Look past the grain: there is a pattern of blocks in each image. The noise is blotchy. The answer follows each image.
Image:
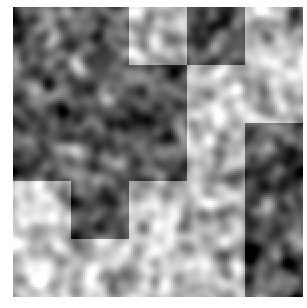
no symmetry
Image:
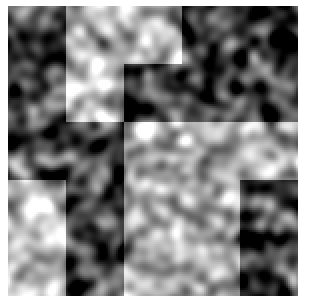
no symmetry
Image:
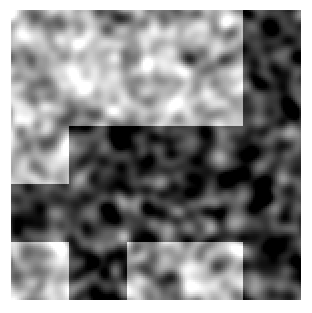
no symmetry
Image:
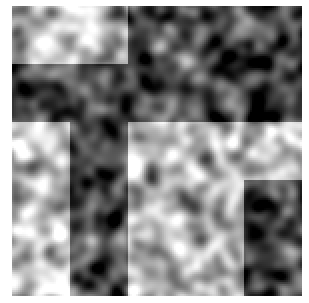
no symmetry
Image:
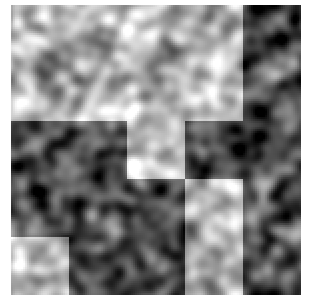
no symmetry
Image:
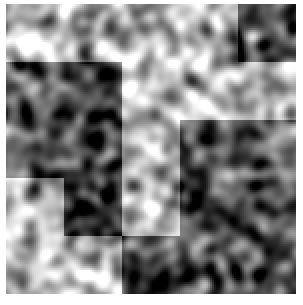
no symmetry
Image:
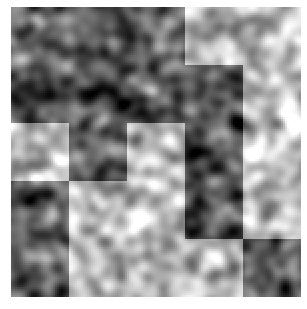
no symmetry
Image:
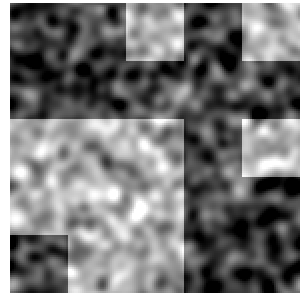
mirrored about the diagonal from the bottom left
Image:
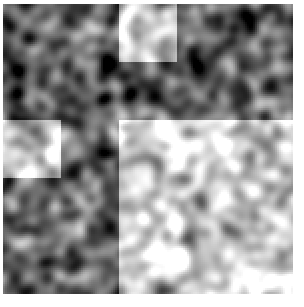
mirrored about the diagonal from the top left
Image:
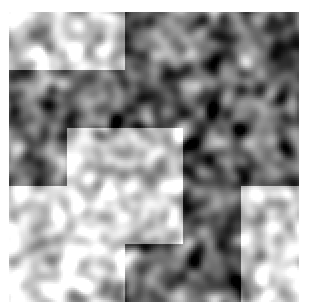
mirrored about the diagonal from the bottom left
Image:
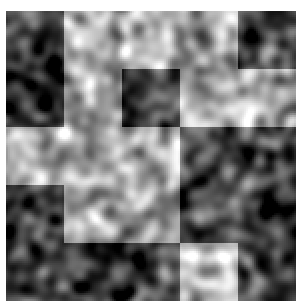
no symmetry
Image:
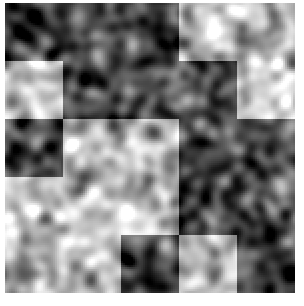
mirrored about the diagonal from the bottom left
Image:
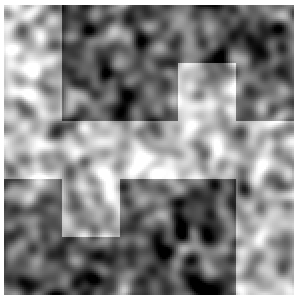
the same after a half turn
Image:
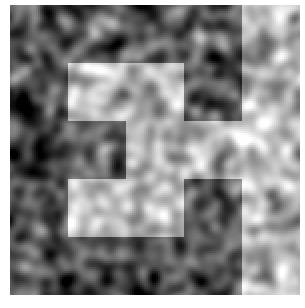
top and bottom mirror each other
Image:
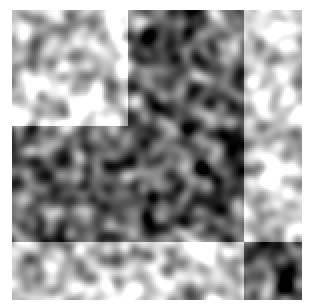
mirrored about the diagonal from the top left
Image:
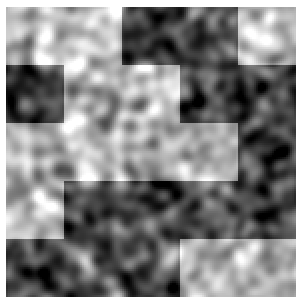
no symmetry
